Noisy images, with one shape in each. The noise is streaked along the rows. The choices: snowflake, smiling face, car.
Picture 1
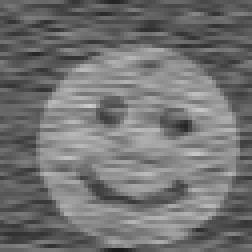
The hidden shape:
smiling face
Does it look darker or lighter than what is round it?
lighter
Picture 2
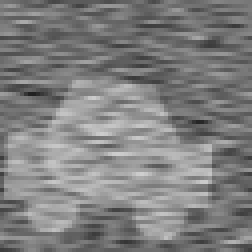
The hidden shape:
car
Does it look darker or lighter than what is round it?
lighter
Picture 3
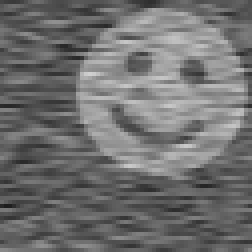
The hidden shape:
smiling face
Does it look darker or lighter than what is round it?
lighter
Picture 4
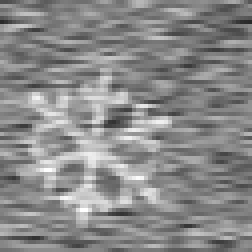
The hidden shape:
snowflake
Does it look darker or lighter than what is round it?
lighter
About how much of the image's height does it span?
two thirds
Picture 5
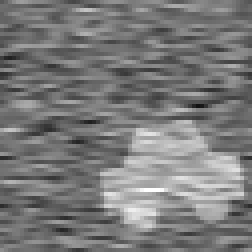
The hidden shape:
car
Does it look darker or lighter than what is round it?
lighter
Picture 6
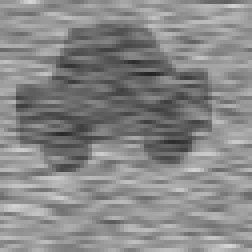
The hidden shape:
car
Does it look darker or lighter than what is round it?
darker
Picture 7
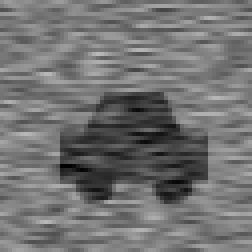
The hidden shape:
car
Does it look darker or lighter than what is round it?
darker
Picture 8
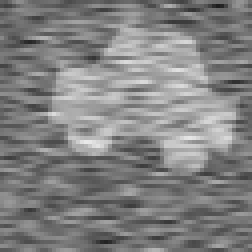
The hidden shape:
car
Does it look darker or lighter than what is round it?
lighter
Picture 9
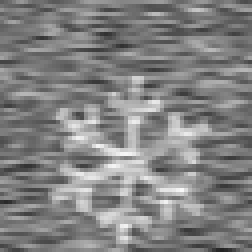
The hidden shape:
snowflake
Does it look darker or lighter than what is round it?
lighter
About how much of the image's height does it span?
two thirds
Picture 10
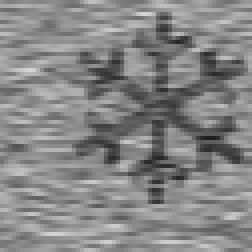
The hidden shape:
snowflake
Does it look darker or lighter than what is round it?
darker
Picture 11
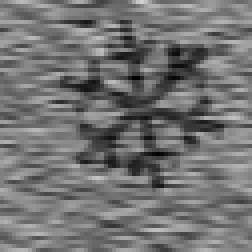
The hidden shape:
snowflake
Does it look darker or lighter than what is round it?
darker
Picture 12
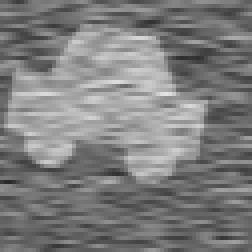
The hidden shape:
car
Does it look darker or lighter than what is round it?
lighter
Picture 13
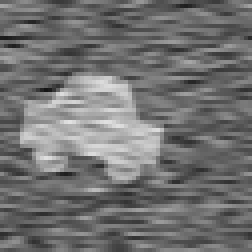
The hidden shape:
car
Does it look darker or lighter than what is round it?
lighter
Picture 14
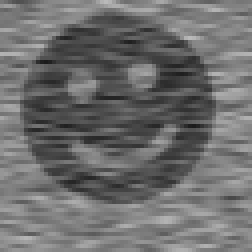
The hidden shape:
smiling face
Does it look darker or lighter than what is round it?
darker
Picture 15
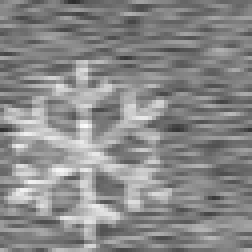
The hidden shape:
snowflake
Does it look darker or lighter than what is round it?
lighter
